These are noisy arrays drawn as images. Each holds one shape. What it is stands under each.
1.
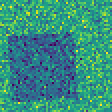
square
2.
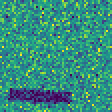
bar
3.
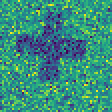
cross
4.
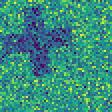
cross
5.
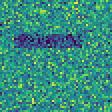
bar
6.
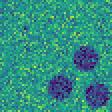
three dots
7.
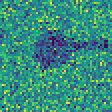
lollipop
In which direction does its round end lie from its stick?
left
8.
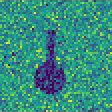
lollipop
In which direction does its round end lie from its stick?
down
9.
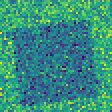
square
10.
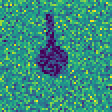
lollipop
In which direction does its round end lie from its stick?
down
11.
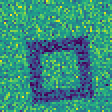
square frame
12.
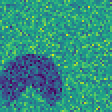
disc with a wedge cut out
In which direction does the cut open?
down
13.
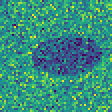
ellipse
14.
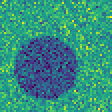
disc
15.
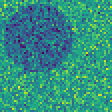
disc
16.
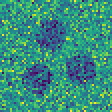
three dots
